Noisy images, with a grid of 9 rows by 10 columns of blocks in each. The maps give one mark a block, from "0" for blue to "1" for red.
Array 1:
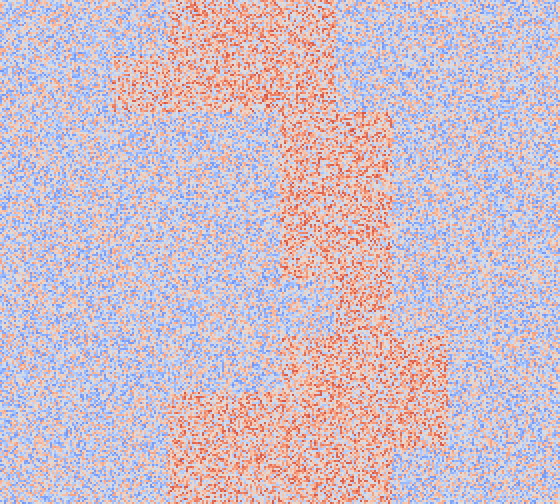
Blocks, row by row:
0001110000
0011110000
0000011000
0000011000
0000011000
0000001000
0000011100
0001111100
0001111000
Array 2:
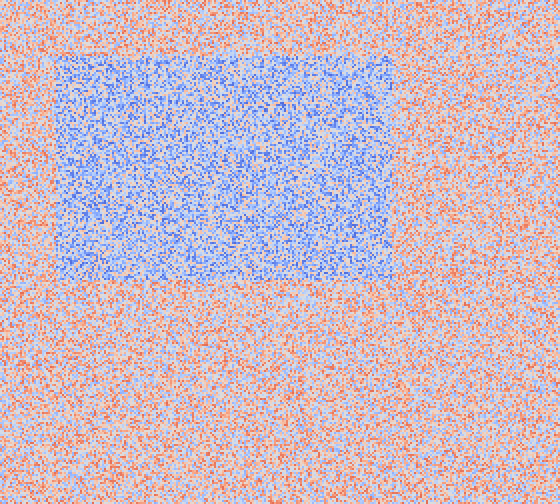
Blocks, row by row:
1111111111
1000000111
1000000111
1000000111
1000000111
1111111111
1111111111
1111111111
1111111111
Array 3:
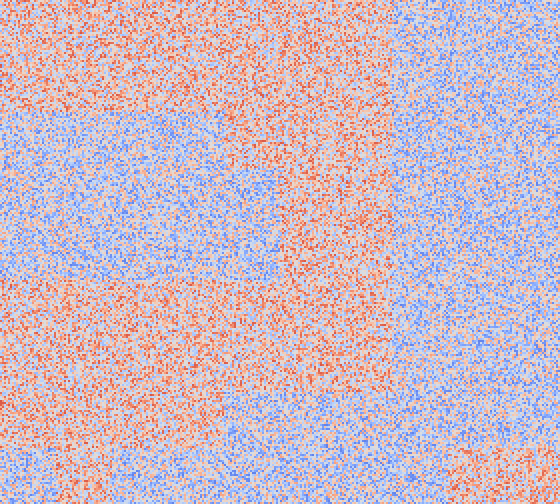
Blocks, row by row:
1111111000
1111111000
0000111000
0000011000
0000011000
1111111000
1111111000
1111000000
0100000011
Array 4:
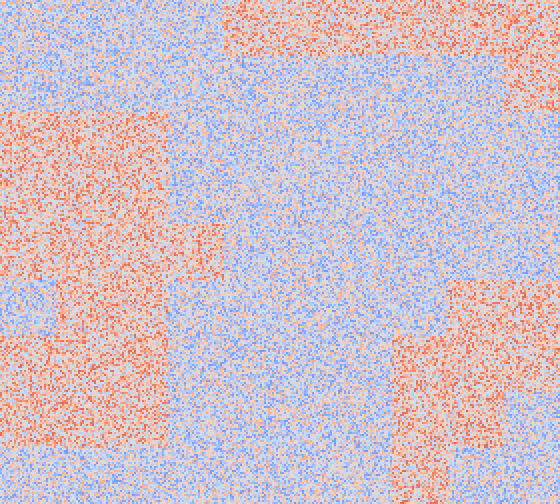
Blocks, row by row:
0000111111
0000000001
1110000000
1110000000
1111000000
0110000011
1110000111
1110000110
0000000100
